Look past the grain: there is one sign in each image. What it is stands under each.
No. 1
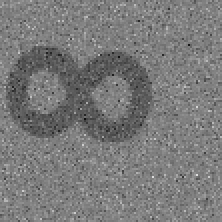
infinity sign
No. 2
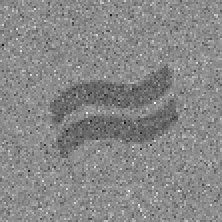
approximately sign
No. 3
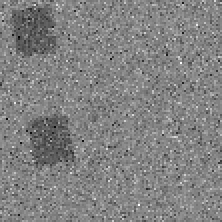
colon
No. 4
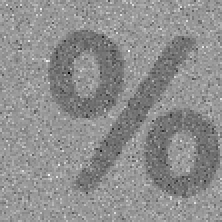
percent sign
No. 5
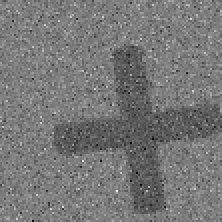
plus sign
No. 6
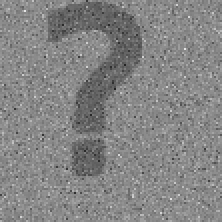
question mark
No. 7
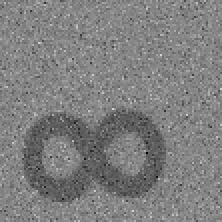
infinity sign
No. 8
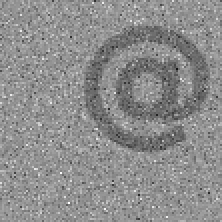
at sign
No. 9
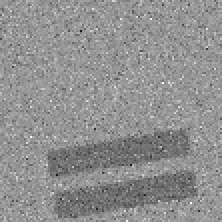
equals sign
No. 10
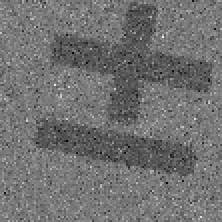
plus-minus sign
